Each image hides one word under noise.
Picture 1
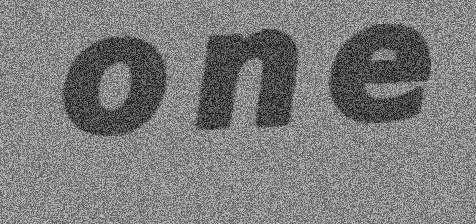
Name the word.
one
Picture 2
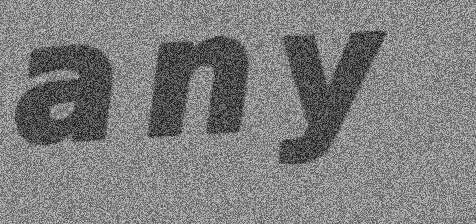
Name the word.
any
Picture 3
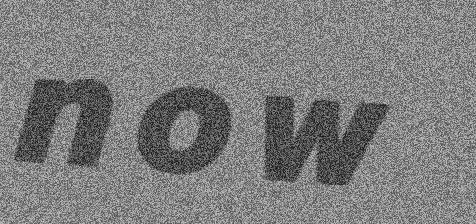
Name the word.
now
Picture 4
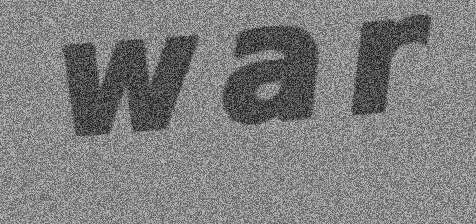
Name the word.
war
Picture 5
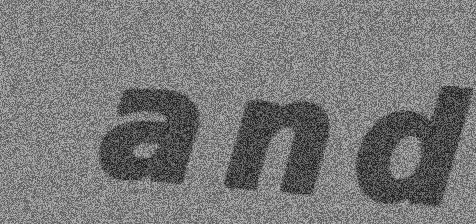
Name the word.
and
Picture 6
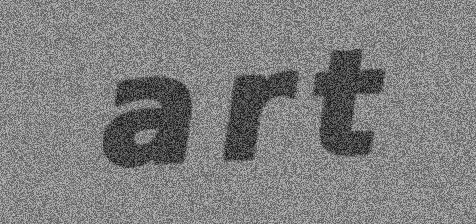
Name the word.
art
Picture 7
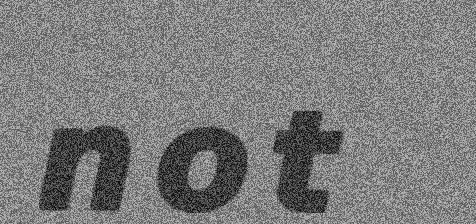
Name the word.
not
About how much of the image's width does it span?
two thirds
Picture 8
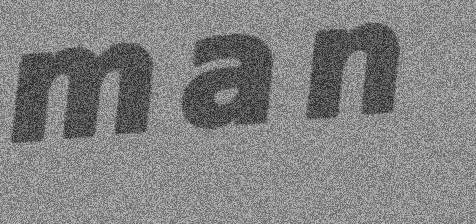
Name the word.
man
